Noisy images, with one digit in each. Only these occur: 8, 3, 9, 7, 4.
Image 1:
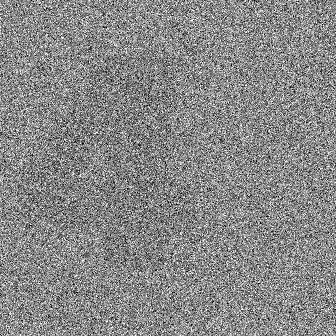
dark 4
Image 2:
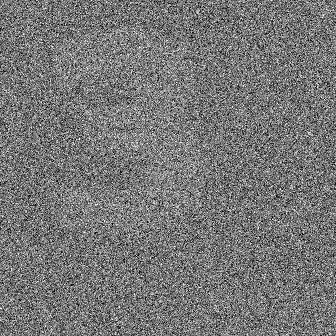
light 3
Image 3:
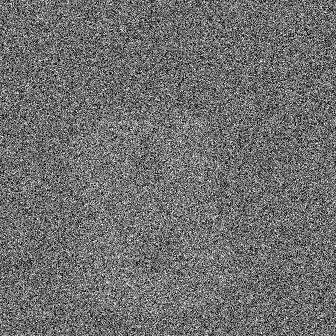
light 8
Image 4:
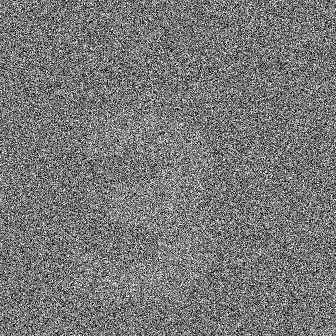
light 3
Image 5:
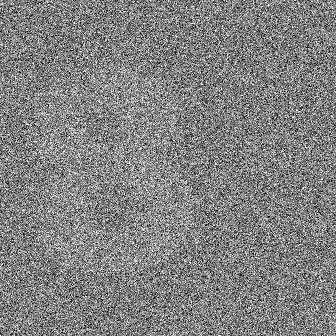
light 8
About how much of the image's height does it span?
two thirds
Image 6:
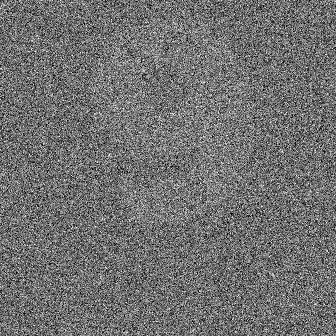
light 9
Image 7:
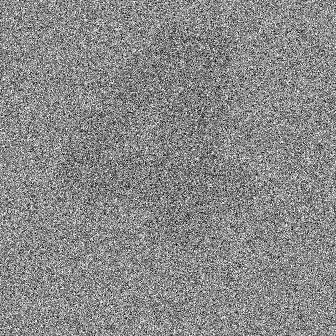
dark 4
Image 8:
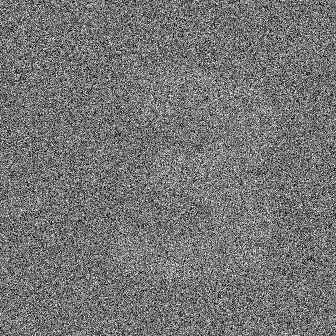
light 3
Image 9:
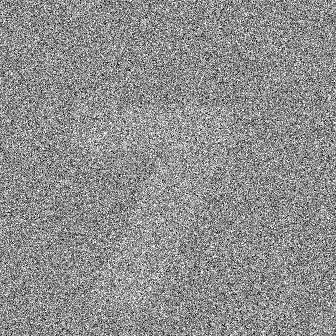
light 7
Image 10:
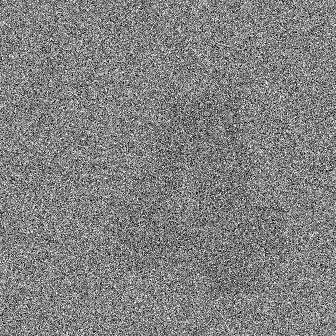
dark 4
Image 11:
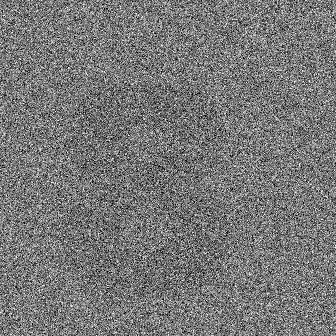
dark 8
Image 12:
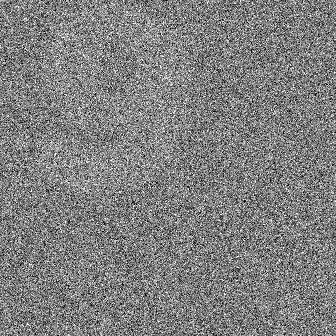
light 9
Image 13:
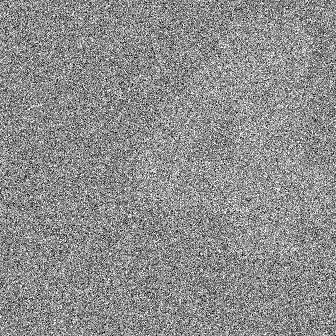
light 4
